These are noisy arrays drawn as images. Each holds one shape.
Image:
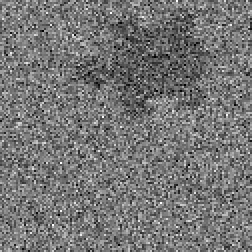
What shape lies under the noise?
turtle
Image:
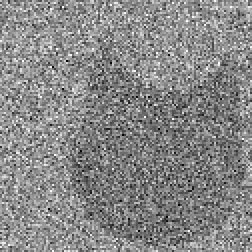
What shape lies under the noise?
cat's head
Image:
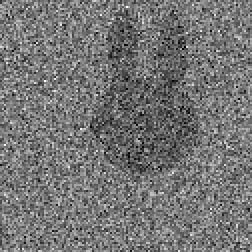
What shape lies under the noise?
rabbit's head
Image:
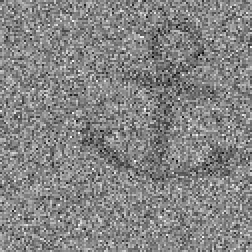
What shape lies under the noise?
anchor
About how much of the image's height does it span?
two thirds
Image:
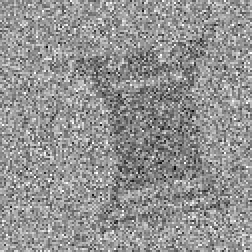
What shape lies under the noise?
chess rook
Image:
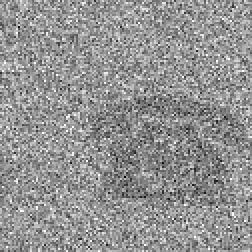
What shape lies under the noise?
telephone
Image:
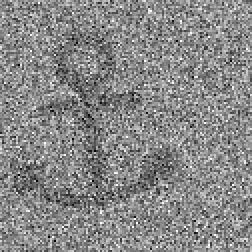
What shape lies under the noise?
anchor
